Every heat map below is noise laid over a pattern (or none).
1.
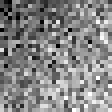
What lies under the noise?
a smooth slope
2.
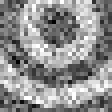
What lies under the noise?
rings round one point
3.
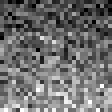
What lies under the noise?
a smooth slope
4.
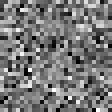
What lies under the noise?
only noise
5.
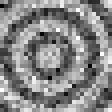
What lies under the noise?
rings round one point
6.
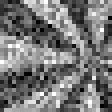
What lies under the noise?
spokes from one point
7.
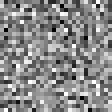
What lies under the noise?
only noise
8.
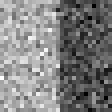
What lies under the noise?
a sharp edge
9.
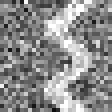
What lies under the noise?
a wavy band
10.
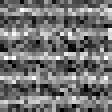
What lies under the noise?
horizontal stripes
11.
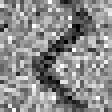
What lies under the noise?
a wavy band
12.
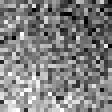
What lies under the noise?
a smooth slope
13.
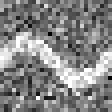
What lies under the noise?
a wavy band
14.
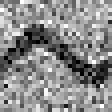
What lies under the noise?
a wavy band
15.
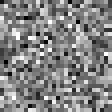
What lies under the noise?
only noise
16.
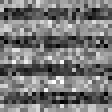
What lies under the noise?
horizontal stripes
